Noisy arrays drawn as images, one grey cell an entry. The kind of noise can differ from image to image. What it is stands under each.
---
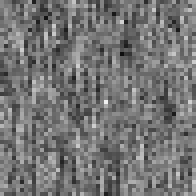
streaked along the columns
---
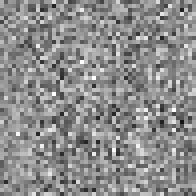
low rank plus noise
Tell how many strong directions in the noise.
three or four
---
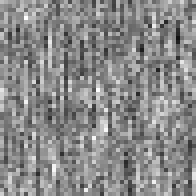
streaked along the columns
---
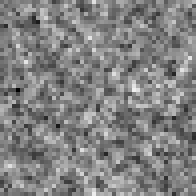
blotchy
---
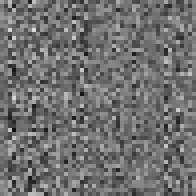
columns of uneven size
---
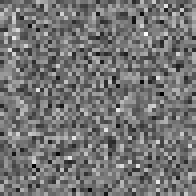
independent entries
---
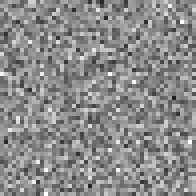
independent entries
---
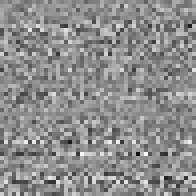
rows of uneven size
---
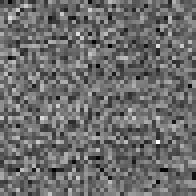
low rank plus noise
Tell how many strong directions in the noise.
five to eight
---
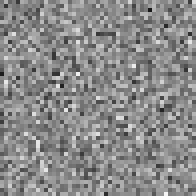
independent entries
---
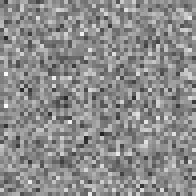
low rank plus noise
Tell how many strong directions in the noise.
one
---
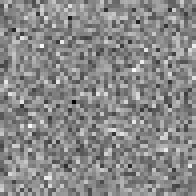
independent entries
